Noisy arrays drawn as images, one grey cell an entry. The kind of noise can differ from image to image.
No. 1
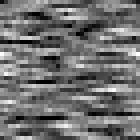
streaked along the rows
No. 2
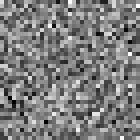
independent entries
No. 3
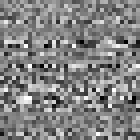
rows of uneven size
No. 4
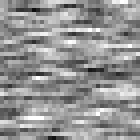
streaked along the rows
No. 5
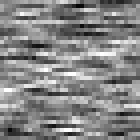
streaked along the rows
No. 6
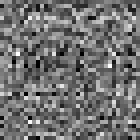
low rank plus noise
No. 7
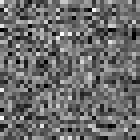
low rank plus noise
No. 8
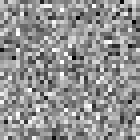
independent entries
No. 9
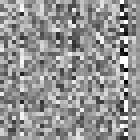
columns of uneven size
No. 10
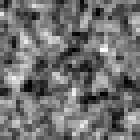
blotchy
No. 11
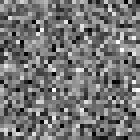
independent entries
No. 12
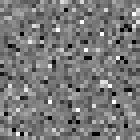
heavy tails
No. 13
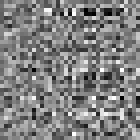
low rank plus noise
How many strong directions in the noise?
two
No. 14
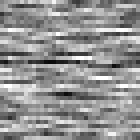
streaked along the rows
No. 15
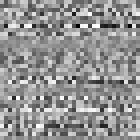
rows of uneven size
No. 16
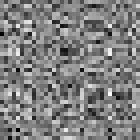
low rank plus noise
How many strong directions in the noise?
two
